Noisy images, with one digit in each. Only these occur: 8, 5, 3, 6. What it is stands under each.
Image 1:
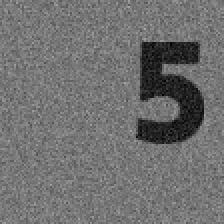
5
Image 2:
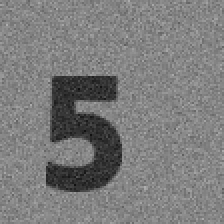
5
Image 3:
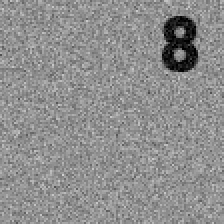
8
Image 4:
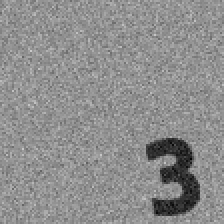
3
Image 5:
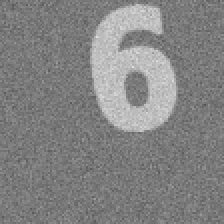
6
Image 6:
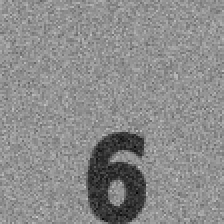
6
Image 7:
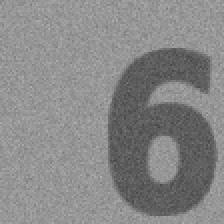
6
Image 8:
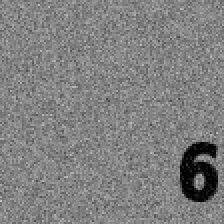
6
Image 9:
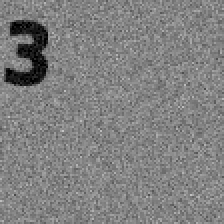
3
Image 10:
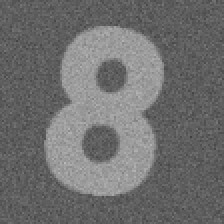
8
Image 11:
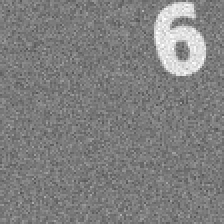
6
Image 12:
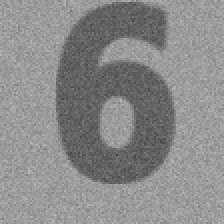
6
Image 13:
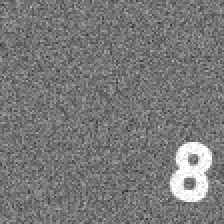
8
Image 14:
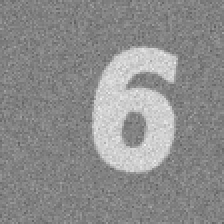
6
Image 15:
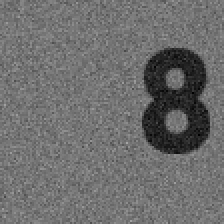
8
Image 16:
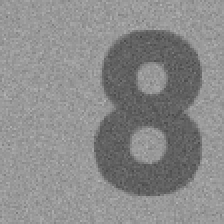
8
